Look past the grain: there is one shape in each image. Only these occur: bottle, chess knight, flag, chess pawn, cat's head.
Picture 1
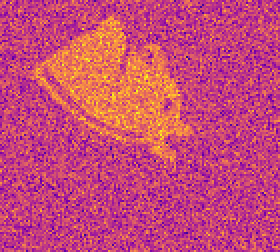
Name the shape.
chess knight
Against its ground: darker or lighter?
lighter
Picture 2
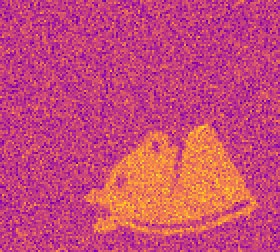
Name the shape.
chess knight
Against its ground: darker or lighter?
lighter
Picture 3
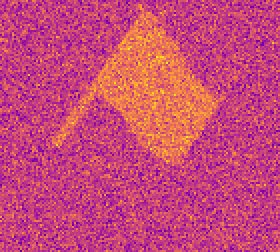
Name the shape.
flag
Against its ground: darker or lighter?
lighter
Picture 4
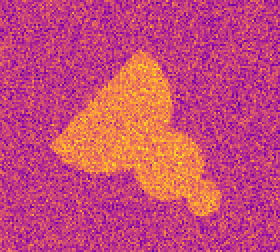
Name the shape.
chess pawn
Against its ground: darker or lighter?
lighter
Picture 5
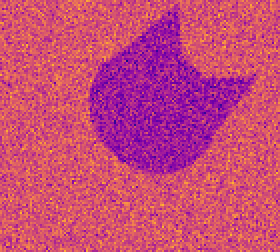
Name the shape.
cat's head
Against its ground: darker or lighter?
darker
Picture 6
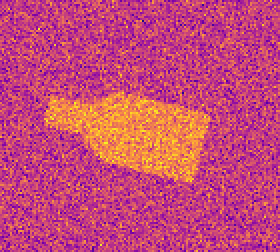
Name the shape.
bottle
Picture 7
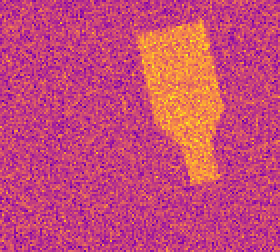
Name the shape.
bottle
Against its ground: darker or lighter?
lighter
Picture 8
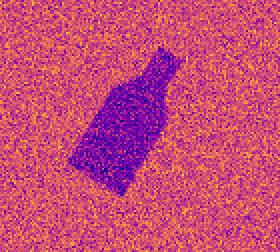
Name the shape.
bottle
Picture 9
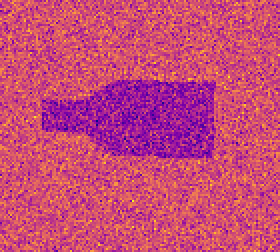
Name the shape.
bottle
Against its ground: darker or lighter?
darker
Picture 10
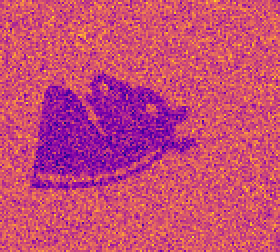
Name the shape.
chess knight
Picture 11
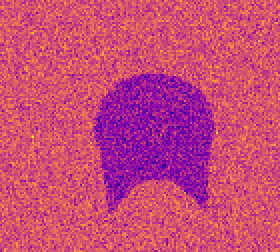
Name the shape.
cat's head
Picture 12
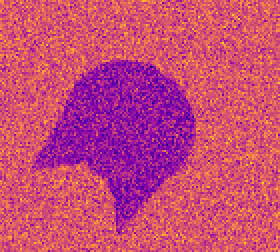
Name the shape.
cat's head
